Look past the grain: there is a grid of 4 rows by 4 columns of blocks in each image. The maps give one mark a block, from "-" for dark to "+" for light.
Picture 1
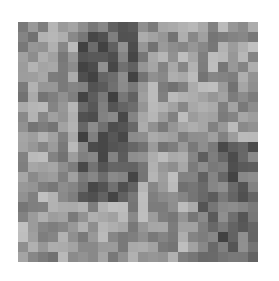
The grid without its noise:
+-++
+-++
+-+-
+++-
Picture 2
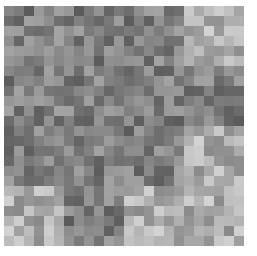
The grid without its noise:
---+
----
---+
+-++
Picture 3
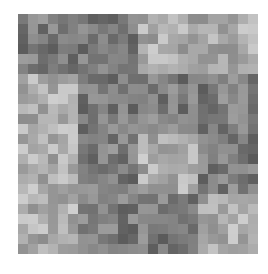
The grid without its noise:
--++
+---
+-+-
+--+
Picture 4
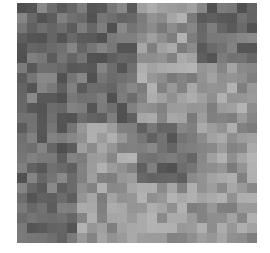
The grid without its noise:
--+-
--++
-+-+
-+++
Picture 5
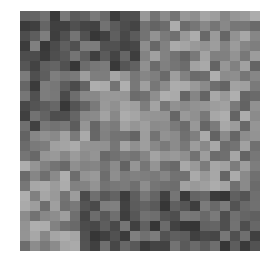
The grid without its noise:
--++
-+++
++++
+---
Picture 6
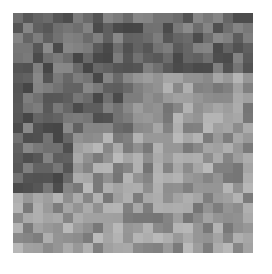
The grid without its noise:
----
--++
-+++
++++
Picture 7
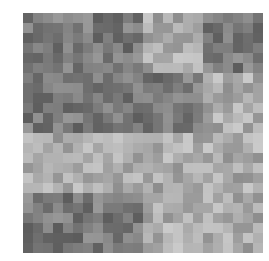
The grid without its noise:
--+-
---+
++++
--++
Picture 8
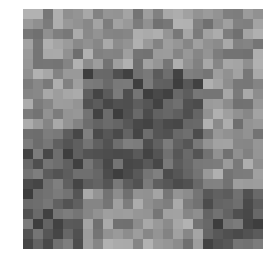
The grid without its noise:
++++
+--+
---+
-++-
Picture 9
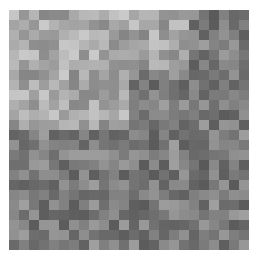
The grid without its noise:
+++-
++--
----
----
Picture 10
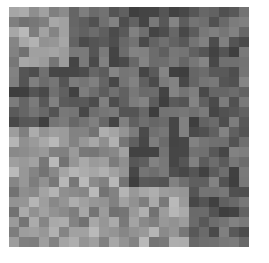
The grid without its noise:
+---
----
++--
+++-
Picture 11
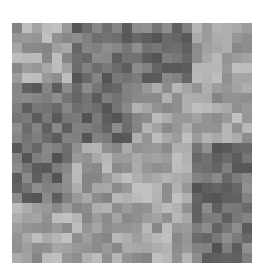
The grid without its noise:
+--+
--++
-++-
+++-
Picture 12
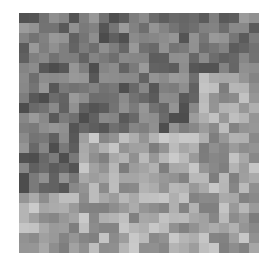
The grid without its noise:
----
---+
-+++
++++
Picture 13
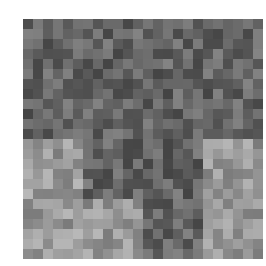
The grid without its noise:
----
----
+--+
++-+
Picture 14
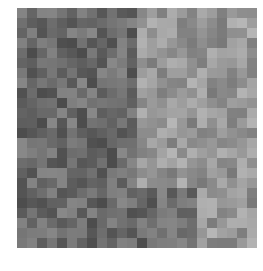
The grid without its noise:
--++
--++
--++
---+
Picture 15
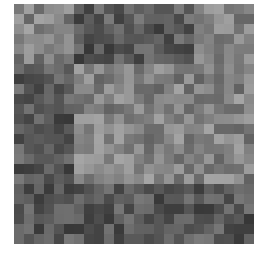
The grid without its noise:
+--+
-+++
-+++
----
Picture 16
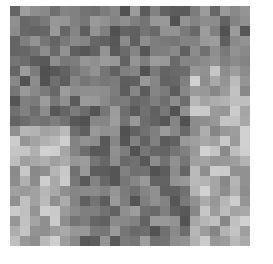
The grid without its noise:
----
---+
+--+
+--+
